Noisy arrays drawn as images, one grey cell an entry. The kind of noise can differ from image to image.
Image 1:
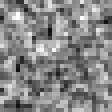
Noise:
blotchy
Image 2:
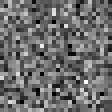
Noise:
independent entries
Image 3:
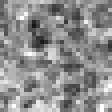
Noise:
blotchy
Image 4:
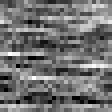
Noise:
streaked along the rows
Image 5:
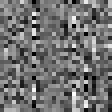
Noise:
columns of uneven size
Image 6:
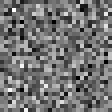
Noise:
independent entries
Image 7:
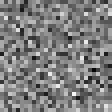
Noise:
independent entries
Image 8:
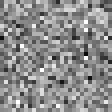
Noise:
independent entries
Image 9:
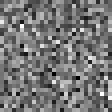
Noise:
independent entries
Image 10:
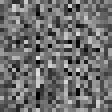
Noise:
columns of uneven size
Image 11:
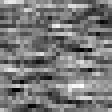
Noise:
streaked along the rows
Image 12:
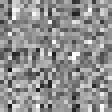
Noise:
low rank plus noise
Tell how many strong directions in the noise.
one
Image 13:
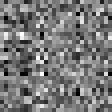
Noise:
low rank plus noise
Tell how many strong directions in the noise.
two
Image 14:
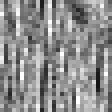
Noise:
streaked along the columns
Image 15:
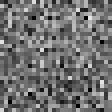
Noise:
low rank plus noise
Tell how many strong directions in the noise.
five to eight
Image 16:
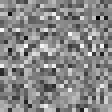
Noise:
low rank plus noise
